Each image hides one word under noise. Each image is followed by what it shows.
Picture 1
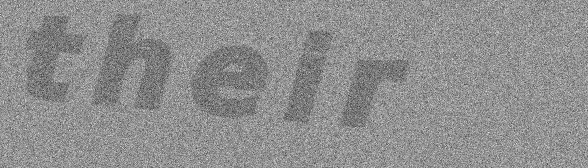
their
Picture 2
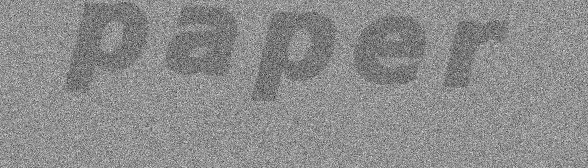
paper
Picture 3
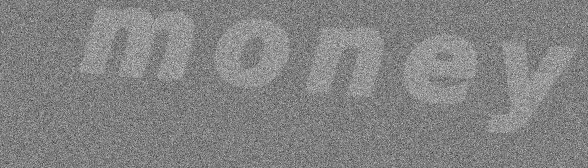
money
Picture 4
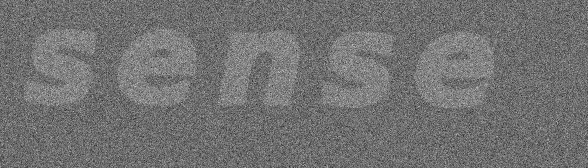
sense
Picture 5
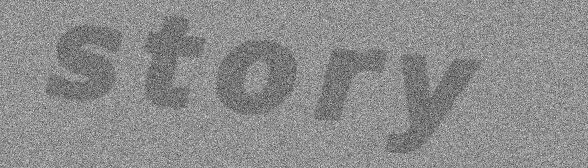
story
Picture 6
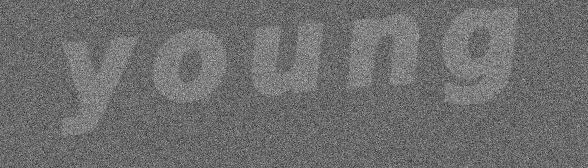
young
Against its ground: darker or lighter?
lighter
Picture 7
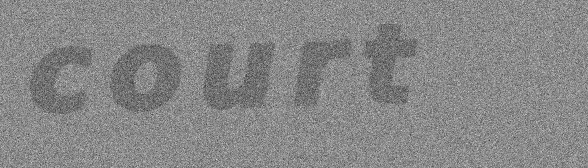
court
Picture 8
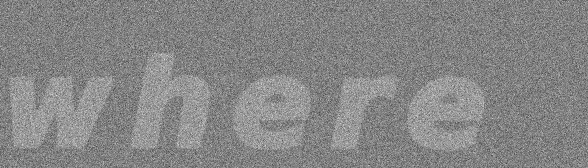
where
